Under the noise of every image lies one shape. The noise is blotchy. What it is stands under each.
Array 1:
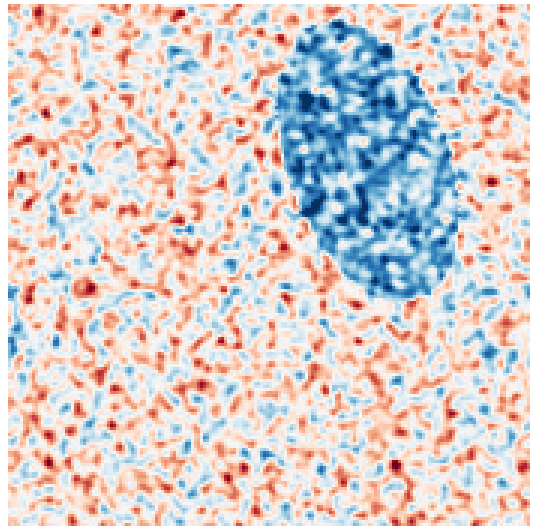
ellipse
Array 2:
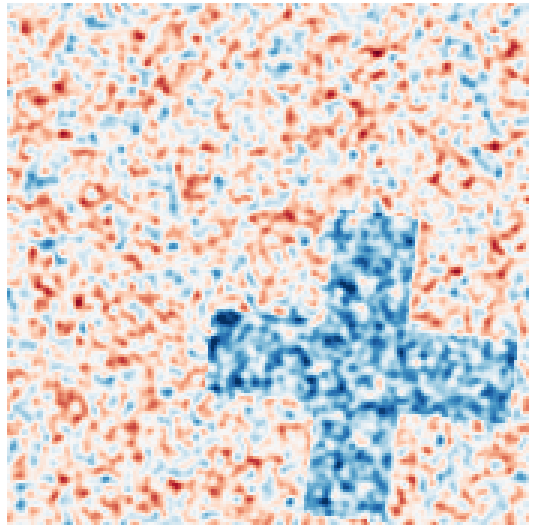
cross
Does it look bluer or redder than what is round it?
bluer
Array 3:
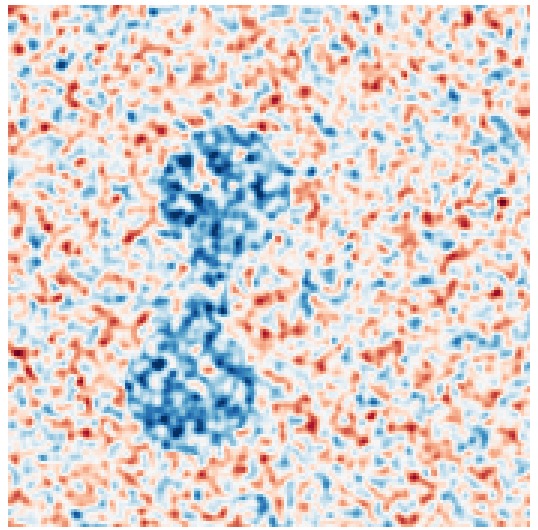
dumbbell
